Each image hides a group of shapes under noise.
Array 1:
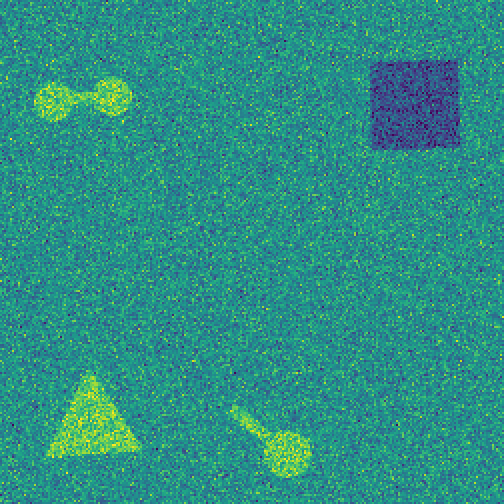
top left: light dumbbell; top right: dark square; bottom left: light triangle; bottom middle: light lollipop
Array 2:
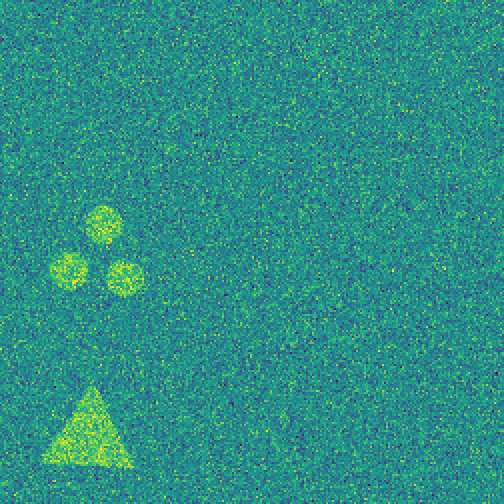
middle left: light three dots; bottom left: light triangle
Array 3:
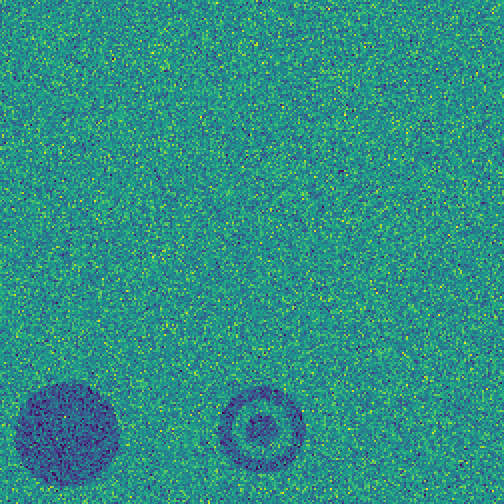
bottom left: dark disc; bottom middle: dark bullseye
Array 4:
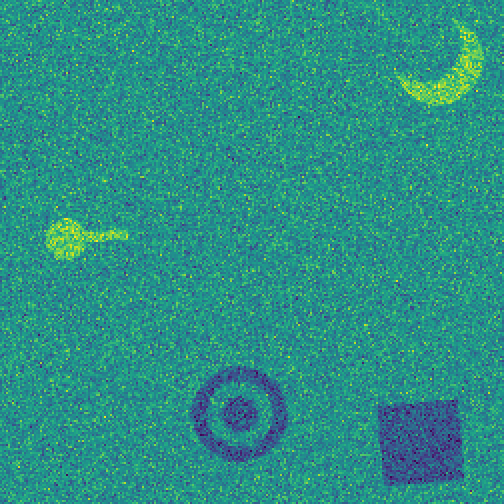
top right: light crescent; middle left: light lollipop; bottom middle: dark bullseye; bottom right: dark square
